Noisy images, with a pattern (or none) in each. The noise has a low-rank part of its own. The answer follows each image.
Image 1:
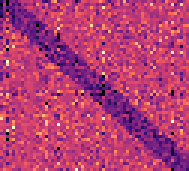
a diagonal band
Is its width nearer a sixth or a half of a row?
a sixth
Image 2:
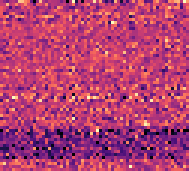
one band of rows
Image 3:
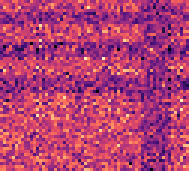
bands of rows crossing bands of columns
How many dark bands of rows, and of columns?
3 and 1
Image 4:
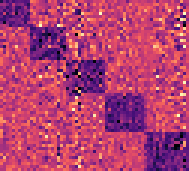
blocks along the diagonal
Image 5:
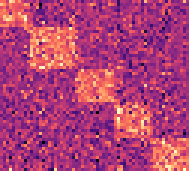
blocks along the diagonal
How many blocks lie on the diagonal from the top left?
5
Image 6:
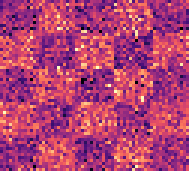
a checkerboard
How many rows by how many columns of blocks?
5 by 5
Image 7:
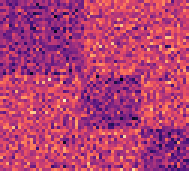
blocks along the diagonal
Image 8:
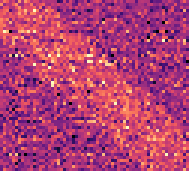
a diagonal band
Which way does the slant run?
top left to bottom right
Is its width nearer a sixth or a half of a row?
a half
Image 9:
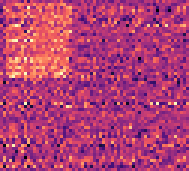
one block
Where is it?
top left
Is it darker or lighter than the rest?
lighter
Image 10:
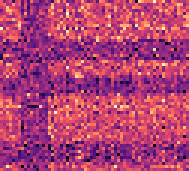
bands of rows crossing bands of columns
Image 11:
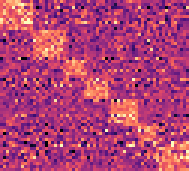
blocks along the diagonal
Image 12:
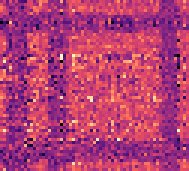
bands of rows crossing bands of columns
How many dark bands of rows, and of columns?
2 and 3
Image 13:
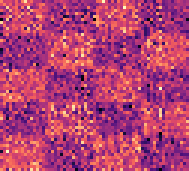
a checkerboard
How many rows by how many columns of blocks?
5 by 4
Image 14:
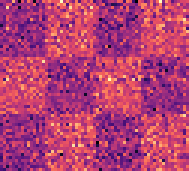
a checkerboard
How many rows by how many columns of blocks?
3 by 4
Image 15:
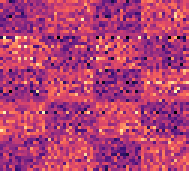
a checkerboard
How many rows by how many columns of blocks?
5 by 4
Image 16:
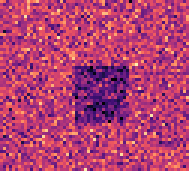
one block
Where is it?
centre
